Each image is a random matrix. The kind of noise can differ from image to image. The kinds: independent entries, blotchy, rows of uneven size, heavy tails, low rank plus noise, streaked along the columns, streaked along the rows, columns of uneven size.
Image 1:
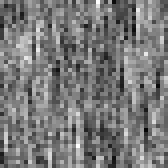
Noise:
streaked along the columns
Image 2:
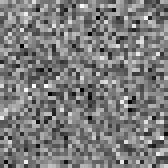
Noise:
independent entries
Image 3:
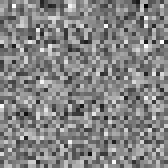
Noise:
low rank plus noise
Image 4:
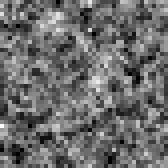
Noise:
blotchy
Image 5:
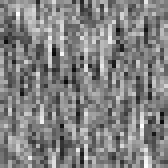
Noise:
streaked along the columns
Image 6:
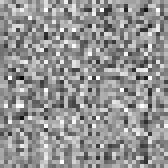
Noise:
low rank plus noise
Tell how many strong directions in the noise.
two
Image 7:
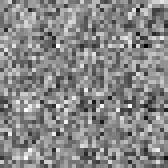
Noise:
low rank plus noise
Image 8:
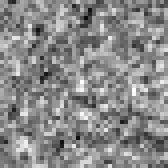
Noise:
blotchy
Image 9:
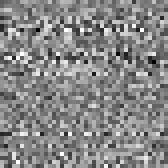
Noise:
rows of uneven size
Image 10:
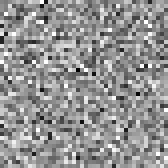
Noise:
independent entries
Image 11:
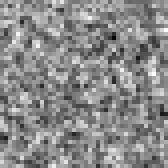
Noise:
blotchy
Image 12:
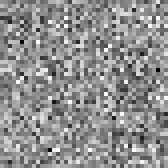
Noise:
low rank plus noise
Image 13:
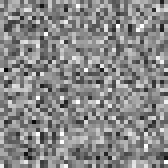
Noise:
low rank plus noise
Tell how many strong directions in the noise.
three or four
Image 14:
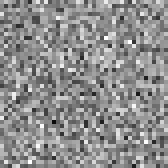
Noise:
independent entries
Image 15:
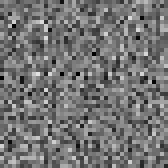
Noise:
low rank plus noise
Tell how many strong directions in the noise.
five to eight
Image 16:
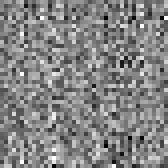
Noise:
low rank plus noise
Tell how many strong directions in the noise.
three or four
